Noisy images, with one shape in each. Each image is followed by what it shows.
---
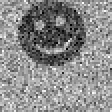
smiling face
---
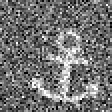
anchor
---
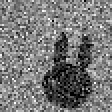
rabbit's head
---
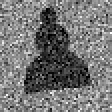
chess pawn
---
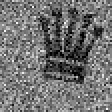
chess queen
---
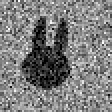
rabbit's head
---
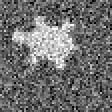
turtle
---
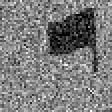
flag
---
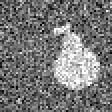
pear
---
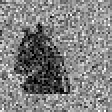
chess knight
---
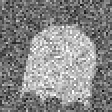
ghost
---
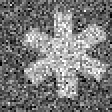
asterisk
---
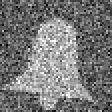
bell
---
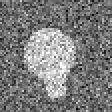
light bulb
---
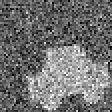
car
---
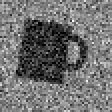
cup
